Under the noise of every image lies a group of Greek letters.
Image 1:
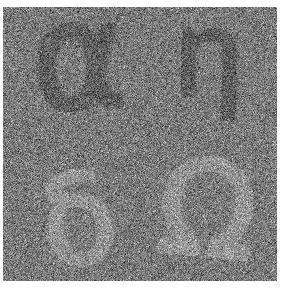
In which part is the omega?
bottom right
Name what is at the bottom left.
delta
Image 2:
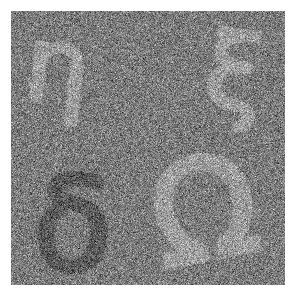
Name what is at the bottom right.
omega
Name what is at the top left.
eta
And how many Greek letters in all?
4
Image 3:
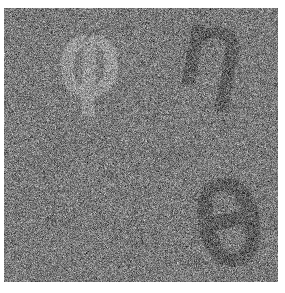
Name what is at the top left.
phi
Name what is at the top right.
eta
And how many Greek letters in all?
3
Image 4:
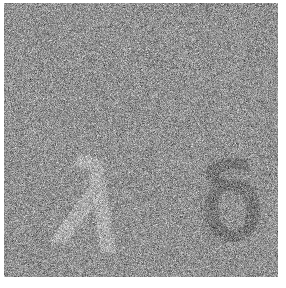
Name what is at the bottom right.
delta
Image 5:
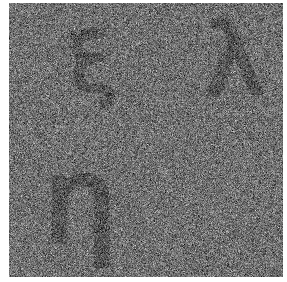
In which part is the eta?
bottom left
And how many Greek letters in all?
3
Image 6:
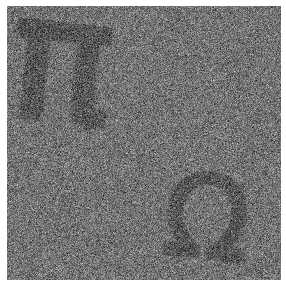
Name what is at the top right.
nothing
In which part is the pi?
top left
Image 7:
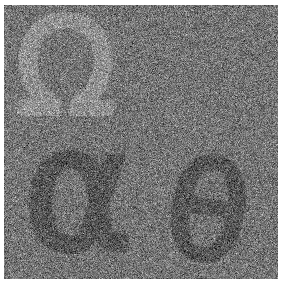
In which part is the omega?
top left
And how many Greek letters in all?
3
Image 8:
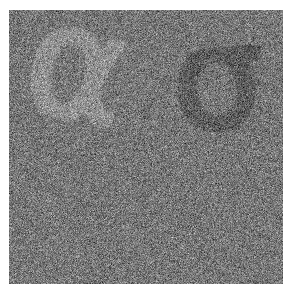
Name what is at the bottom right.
nothing
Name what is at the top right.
sigma
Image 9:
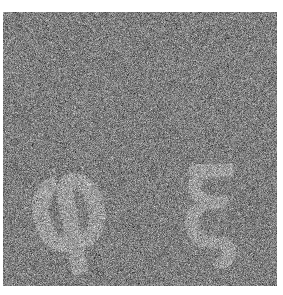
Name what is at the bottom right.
xi
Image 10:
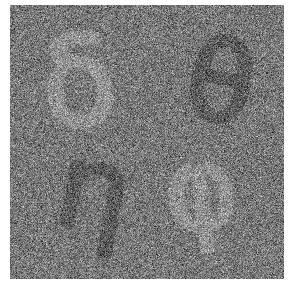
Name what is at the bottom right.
phi
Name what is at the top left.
delta
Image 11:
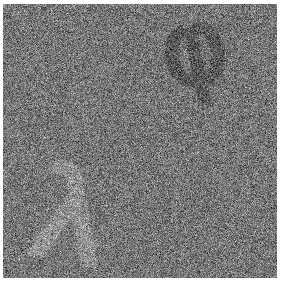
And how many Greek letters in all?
2
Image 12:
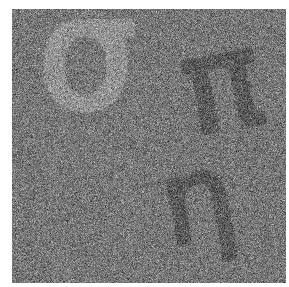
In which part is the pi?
top right
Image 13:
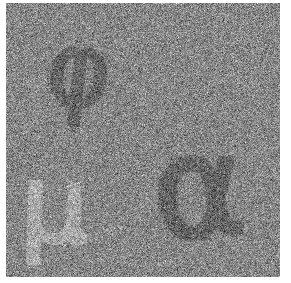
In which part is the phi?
top left
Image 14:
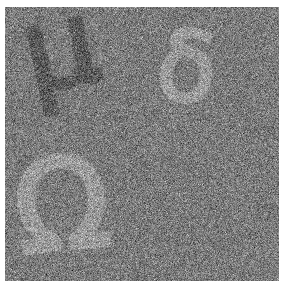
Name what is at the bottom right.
nothing
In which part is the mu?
top left
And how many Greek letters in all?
3
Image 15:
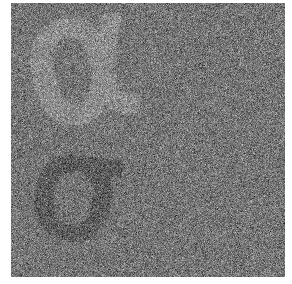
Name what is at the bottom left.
sigma
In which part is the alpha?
top left
